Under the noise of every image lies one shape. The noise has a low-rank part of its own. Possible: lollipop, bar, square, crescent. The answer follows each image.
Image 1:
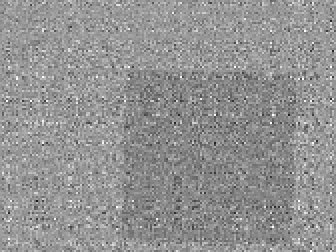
square
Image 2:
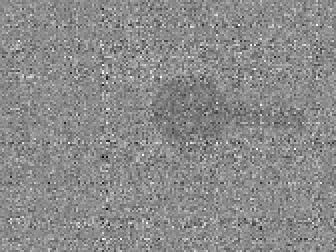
lollipop
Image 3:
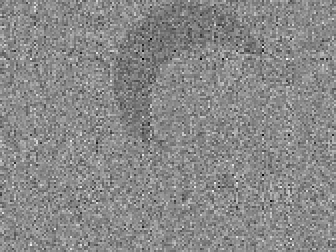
crescent
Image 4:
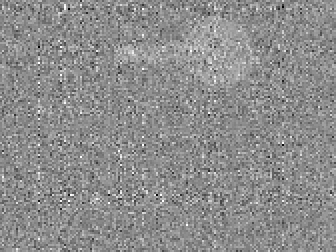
lollipop
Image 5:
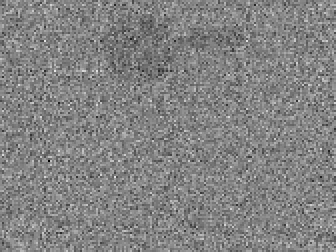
lollipop
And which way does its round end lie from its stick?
left
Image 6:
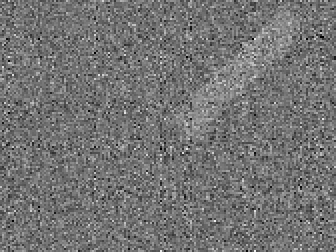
bar
